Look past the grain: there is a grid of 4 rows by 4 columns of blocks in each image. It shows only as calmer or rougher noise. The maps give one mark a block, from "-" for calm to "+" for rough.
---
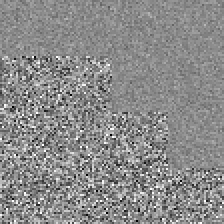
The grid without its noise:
- - - -
+ + - -
+ + + -
+ + + +
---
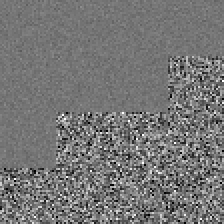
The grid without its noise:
- - - -
- - - +
- + + +
+ + + +
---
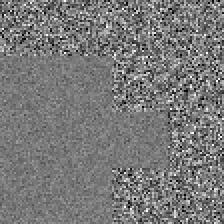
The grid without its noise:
+ + + +
- - + +
- - - +
- - + +
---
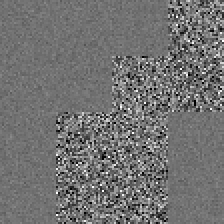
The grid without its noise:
- - - +
- - + +
- + + -
- + + -
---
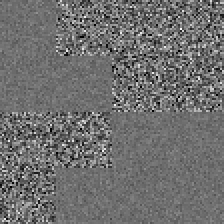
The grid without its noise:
- + + +
- - + +
+ + - -
+ - - -
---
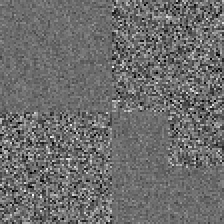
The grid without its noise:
- - + +
- - + +
+ + - +
+ + - -
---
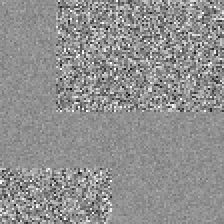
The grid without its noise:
- + + +
- + + +
- - - -
+ + - -
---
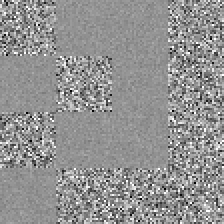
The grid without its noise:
+ - - +
- + - +
+ - - +
- + + +
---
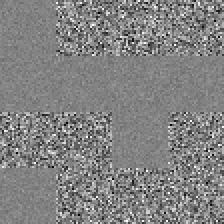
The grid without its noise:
- + + +
- - - -
+ + - +
- + + +
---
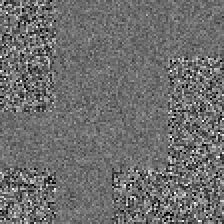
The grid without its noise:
+ - - -
+ - - +
- - - +
+ - + +
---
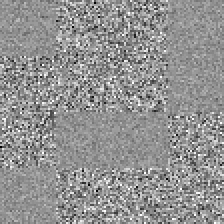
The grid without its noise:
- + + -
+ + + -
+ - - +
- + + +
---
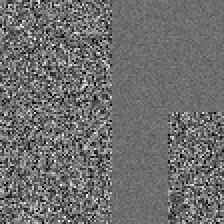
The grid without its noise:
+ + - -
+ + - -
+ + - +
+ + - +
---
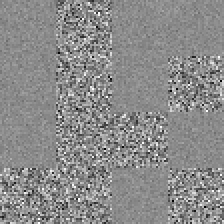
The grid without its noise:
- + - -
- + - +
- + + -
+ + - +
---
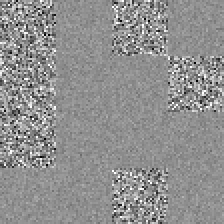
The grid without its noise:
+ - + -
+ - - +
+ - - -
- - + -
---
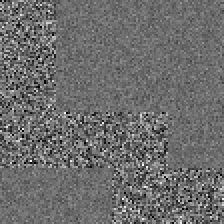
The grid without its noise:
+ - - -
+ - - -
+ + + -
- - + +
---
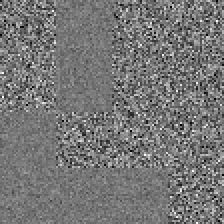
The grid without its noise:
+ - + +
+ - + +
- + + +
- - - +
